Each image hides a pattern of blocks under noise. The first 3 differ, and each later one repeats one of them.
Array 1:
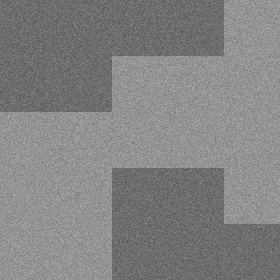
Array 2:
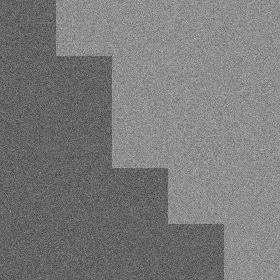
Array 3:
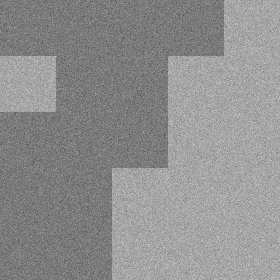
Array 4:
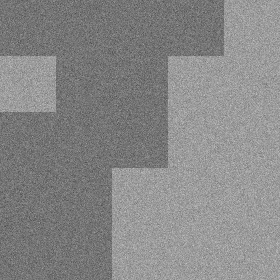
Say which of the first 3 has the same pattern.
3
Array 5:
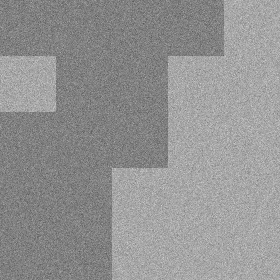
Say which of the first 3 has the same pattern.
3
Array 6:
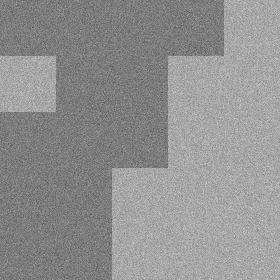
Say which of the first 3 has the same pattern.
3
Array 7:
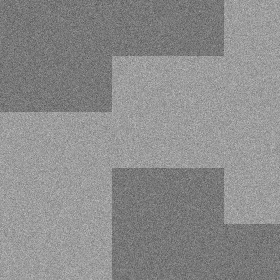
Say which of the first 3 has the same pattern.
1
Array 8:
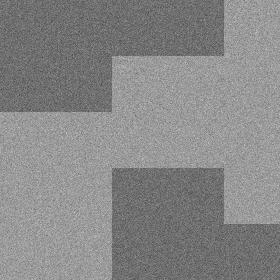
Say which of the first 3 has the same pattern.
1
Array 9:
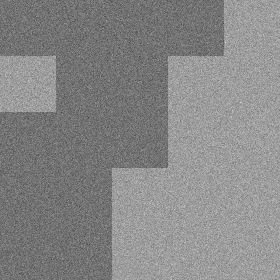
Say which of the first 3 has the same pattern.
3
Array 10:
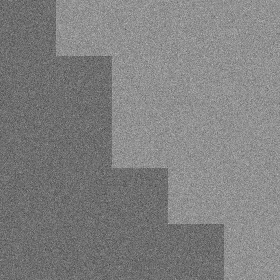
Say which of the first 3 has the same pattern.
2
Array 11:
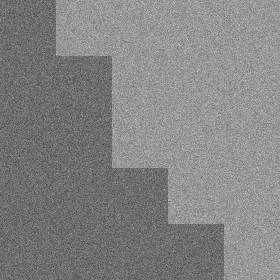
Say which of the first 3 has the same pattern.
2
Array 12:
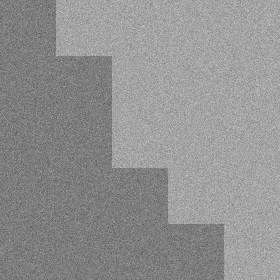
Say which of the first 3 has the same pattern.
2
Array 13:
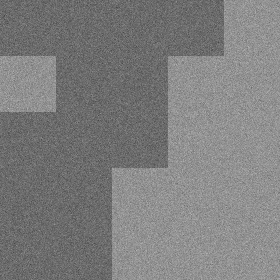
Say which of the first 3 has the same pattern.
3
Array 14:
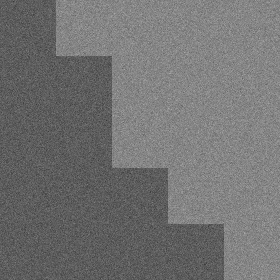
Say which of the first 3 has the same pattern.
2
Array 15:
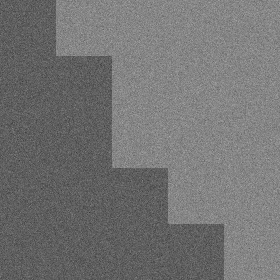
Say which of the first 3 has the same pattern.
2
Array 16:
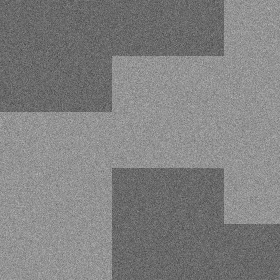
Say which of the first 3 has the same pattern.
1
